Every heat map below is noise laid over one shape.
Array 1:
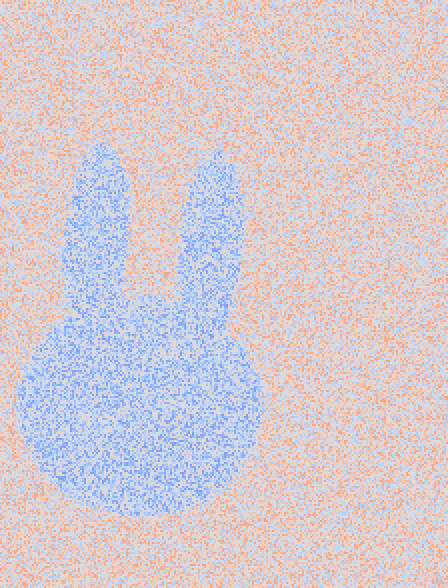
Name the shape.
rabbit's head
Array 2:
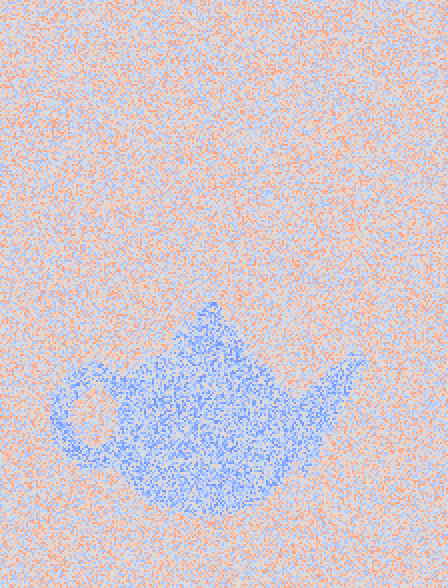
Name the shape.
teapot
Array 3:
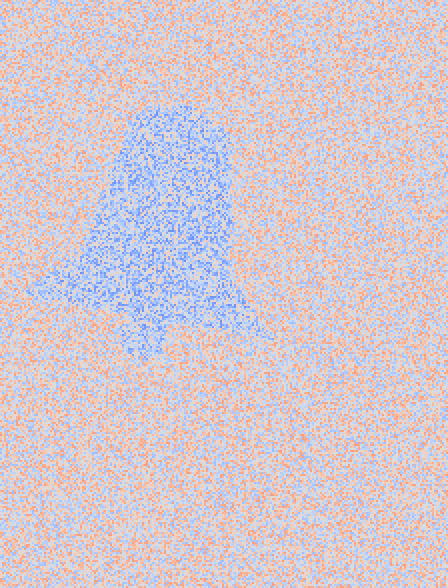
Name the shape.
bell
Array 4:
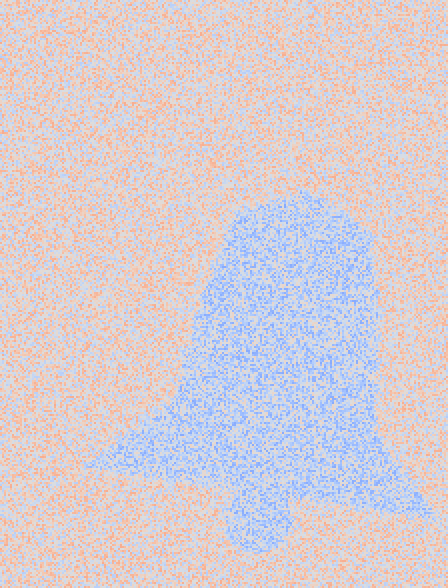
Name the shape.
bell
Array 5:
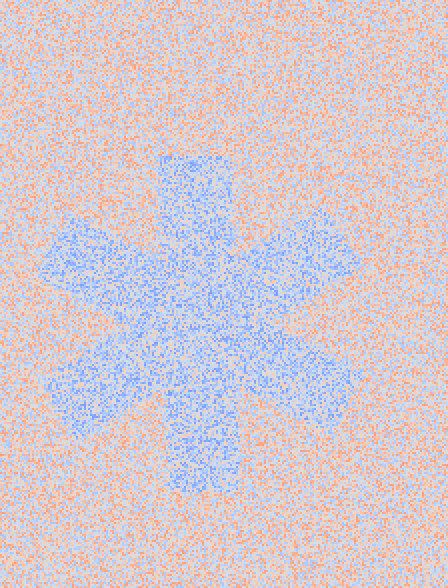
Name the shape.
asterisk
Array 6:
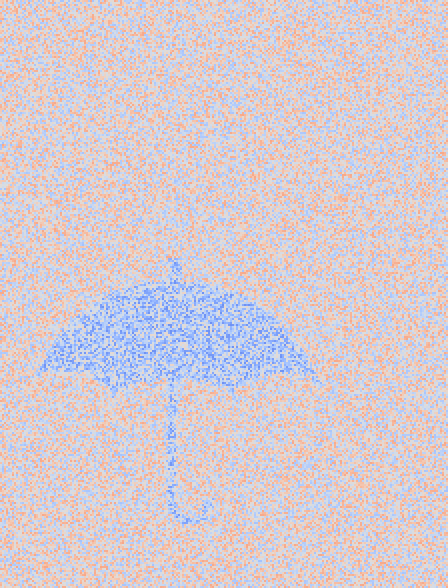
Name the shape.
umbrella
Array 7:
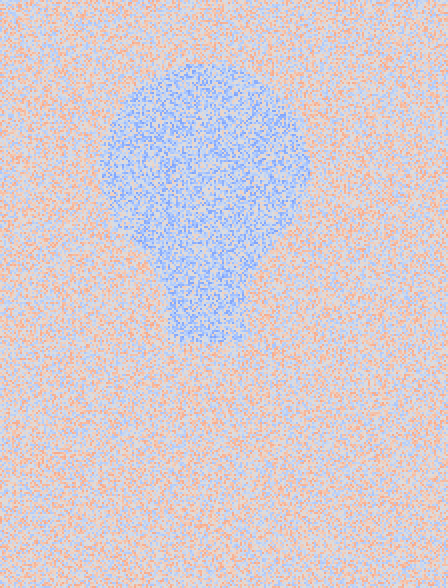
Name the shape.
light bulb
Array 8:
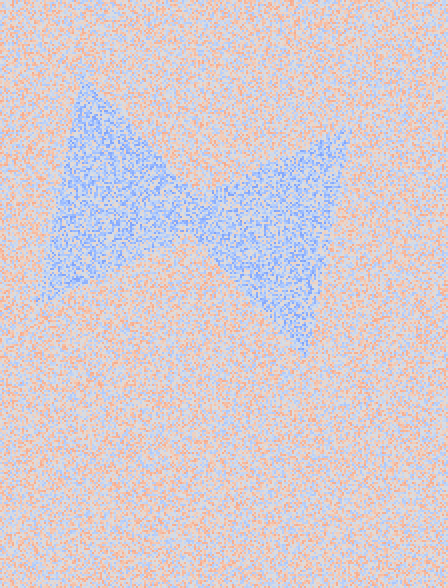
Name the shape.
bow tie
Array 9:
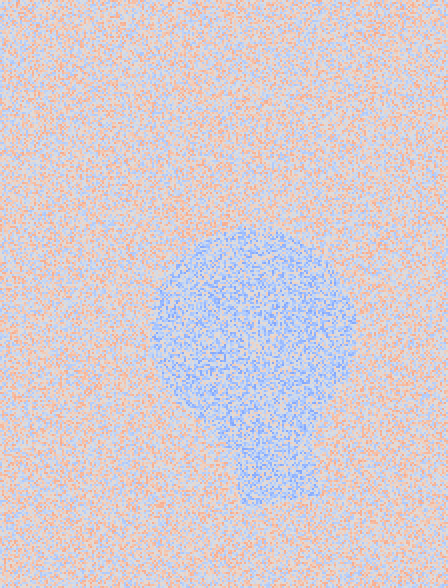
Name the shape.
light bulb
